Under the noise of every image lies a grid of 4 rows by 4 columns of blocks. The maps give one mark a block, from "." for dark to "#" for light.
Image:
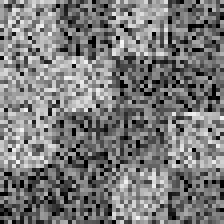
# . # .
# # . .
# . . #
. . # .
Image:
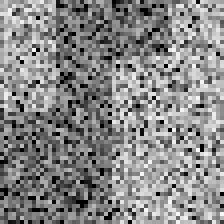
# . . #
# . # #
. . # #
. . # #
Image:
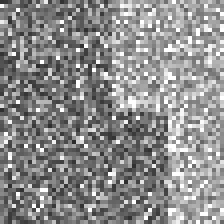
. . # #
. . # #
. . . #
. . . #
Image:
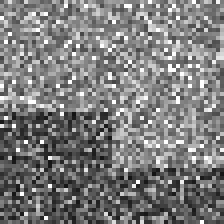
# # # #
# # # #
. . # #
. . . .
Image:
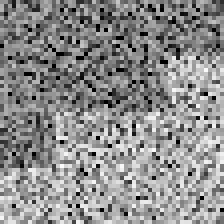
. . . .
. . . #
. # # #
# # # #
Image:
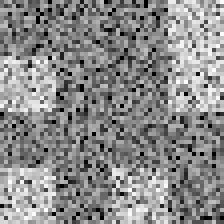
. . . #
# . . #
. . . .
# . # .
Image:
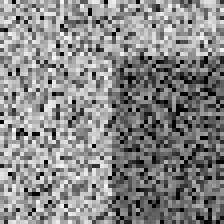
# # # #
# # . .
# # . .
# # . .
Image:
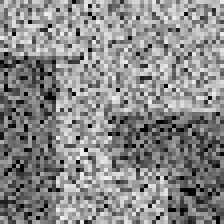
# # # #
. # # #
. # . .
. # # .
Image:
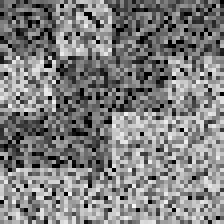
. # . .
# . . #
. . # #
# # # #
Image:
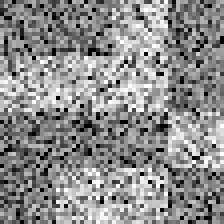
. . # .
# # # .
. . . #
. # # .
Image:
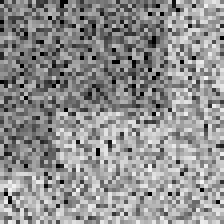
. . . #
. . . #
. # # #
# # # #
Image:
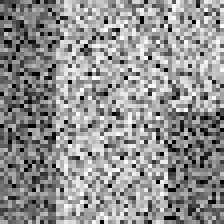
. # # #
. # # #
. # # .
. # # .
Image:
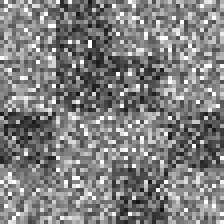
# . # #
# . . #
. # # .
# # . #
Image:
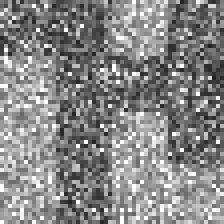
. . # .
# . . .
# . # .
# . # #
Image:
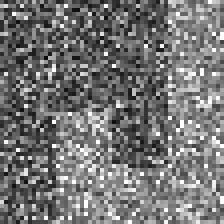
. . . #
. . . #
. # . #
. # # #
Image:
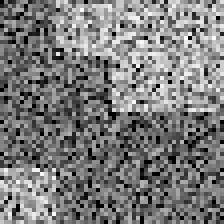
. # # #
. . # #
. . . .
# . . .
